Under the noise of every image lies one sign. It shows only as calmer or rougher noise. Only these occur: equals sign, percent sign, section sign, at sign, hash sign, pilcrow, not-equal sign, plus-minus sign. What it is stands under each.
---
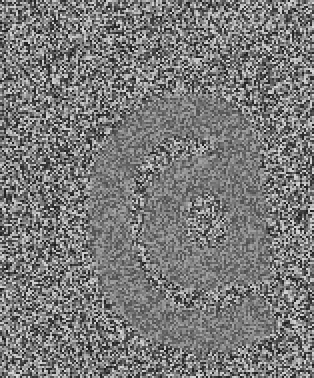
at sign
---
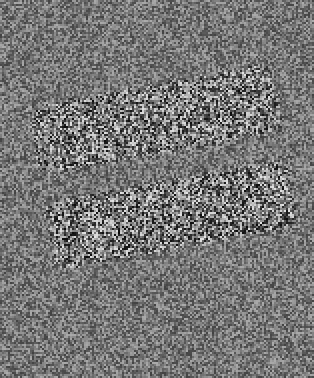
equals sign
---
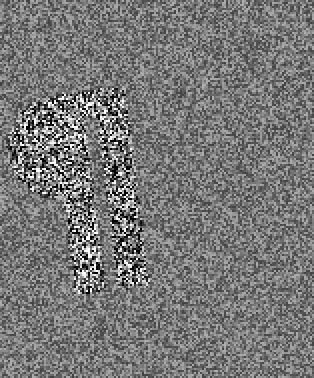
pilcrow
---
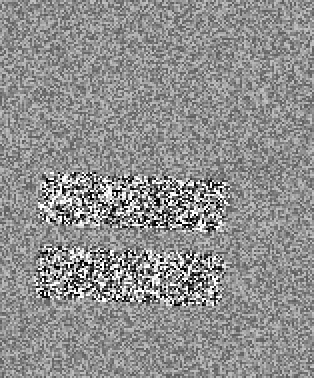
equals sign
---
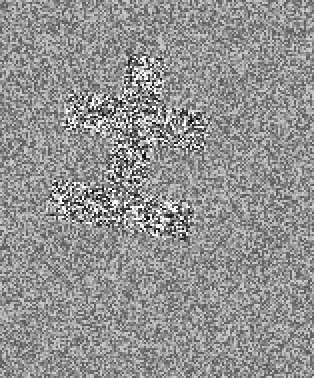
plus-minus sign
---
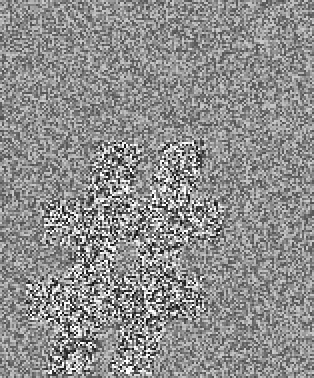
hash sign
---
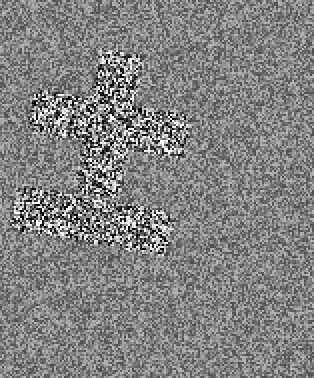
plus-minus sign
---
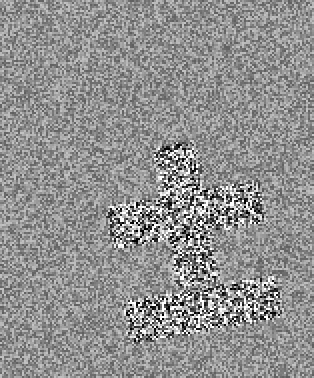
plus-minus sign
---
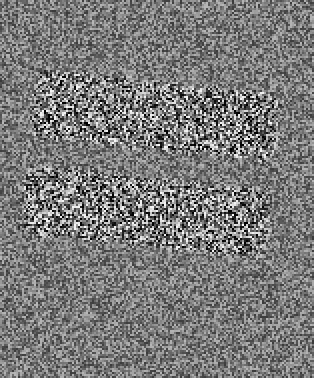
equals sign
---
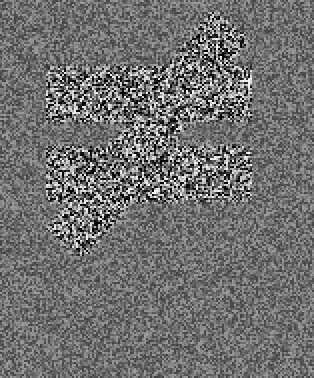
not-equal sign
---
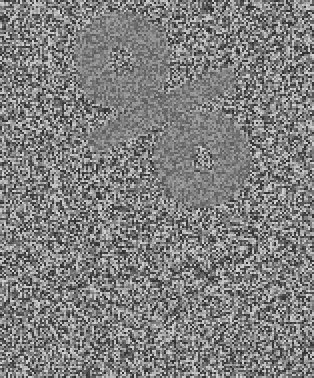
percent sign
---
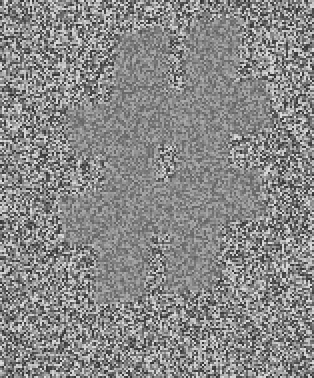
hash sign
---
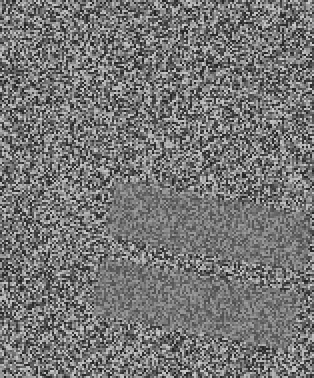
equals sign
